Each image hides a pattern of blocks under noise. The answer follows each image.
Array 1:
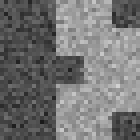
top and bottom mirror each other
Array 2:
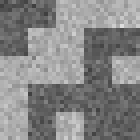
mirrored about the diagonal from the top left
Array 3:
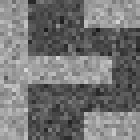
top and bottom mirror each other
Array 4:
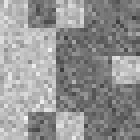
top and bottom mirror each other
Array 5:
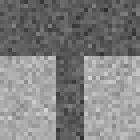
left and right mirror each other
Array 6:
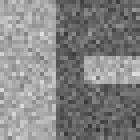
top and bottom mirror each other
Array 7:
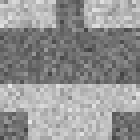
left and right mirror each other
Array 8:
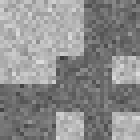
mirrored about the diagonal from the top left
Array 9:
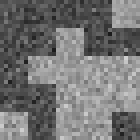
mirrored about the diagonal from the top left
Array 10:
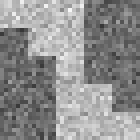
the same after a half turn
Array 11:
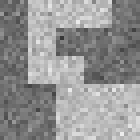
no symmetry
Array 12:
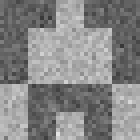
left and right mirror each other
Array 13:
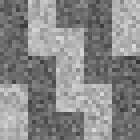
the same after a half turn
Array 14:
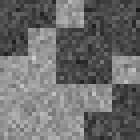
mirrored about the diagonal from the bottom left
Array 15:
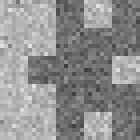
top and bottom mirror each other
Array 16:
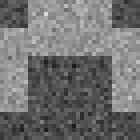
left and right mirror each other
